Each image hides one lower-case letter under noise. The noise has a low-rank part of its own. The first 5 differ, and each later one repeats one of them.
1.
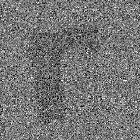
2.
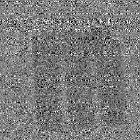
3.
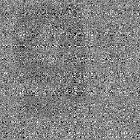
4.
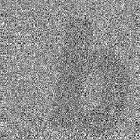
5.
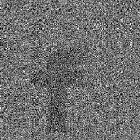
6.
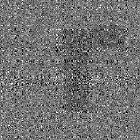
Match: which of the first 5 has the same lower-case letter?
1
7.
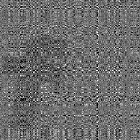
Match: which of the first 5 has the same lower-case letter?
5
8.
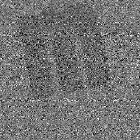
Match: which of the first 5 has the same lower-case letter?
2
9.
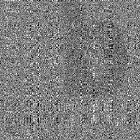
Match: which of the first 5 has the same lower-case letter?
4
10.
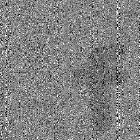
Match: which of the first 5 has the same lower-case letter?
5
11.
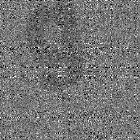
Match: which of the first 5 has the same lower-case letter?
3
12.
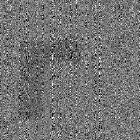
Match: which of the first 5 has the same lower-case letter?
1
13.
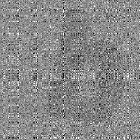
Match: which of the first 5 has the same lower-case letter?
4
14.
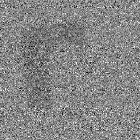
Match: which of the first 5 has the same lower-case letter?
1
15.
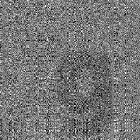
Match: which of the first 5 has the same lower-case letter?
3
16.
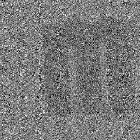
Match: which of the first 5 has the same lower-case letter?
2
